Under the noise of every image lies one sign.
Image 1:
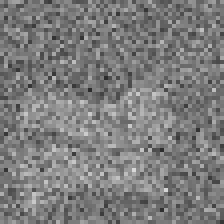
not-equal sign
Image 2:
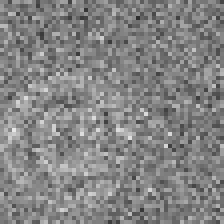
at sign
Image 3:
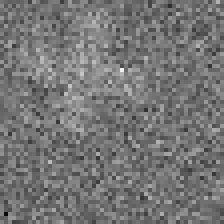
plus sign
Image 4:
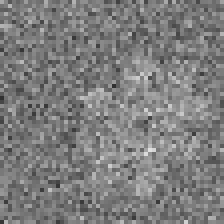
hash sign
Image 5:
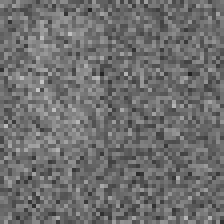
section sign
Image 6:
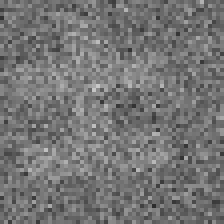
plus-minus sign
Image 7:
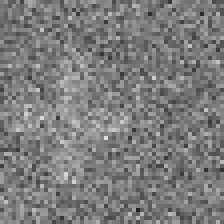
plus sign
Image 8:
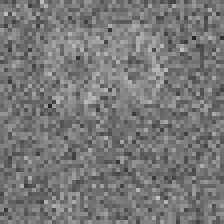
infinity sign
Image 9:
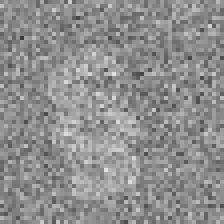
section sign
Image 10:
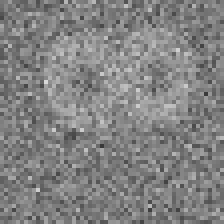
infinity sign
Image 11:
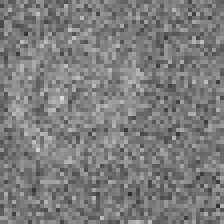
at sign
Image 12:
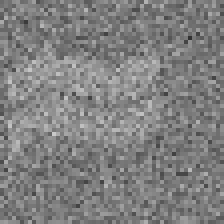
approximately sign
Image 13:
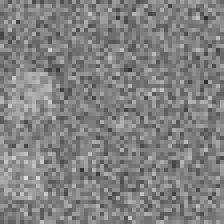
colon
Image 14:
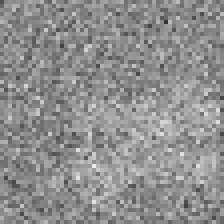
not-equal sign
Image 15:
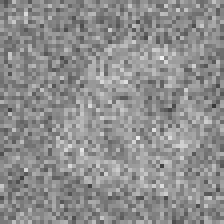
ampersand
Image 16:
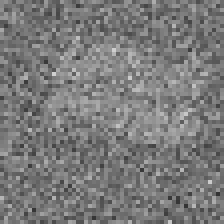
approximately sign
